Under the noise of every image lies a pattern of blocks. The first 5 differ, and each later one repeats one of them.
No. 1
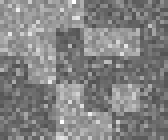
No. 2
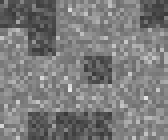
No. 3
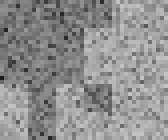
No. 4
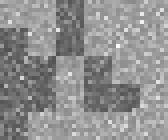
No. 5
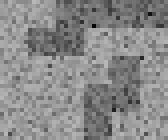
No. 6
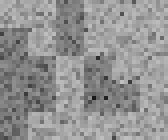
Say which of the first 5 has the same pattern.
4
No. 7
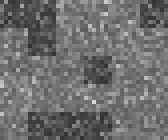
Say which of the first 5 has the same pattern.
2
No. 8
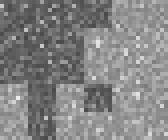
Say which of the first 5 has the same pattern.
3
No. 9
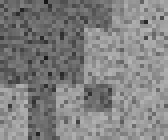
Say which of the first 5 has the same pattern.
3
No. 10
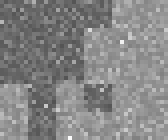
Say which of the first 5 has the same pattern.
3
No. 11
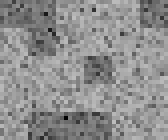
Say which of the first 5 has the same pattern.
2
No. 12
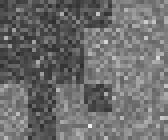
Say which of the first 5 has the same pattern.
3
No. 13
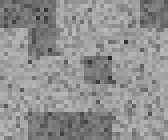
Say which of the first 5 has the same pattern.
2
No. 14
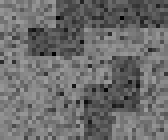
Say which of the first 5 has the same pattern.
5
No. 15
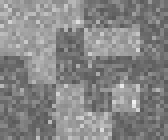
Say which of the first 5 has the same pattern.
1
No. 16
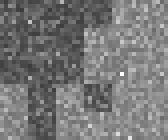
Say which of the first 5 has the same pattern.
3
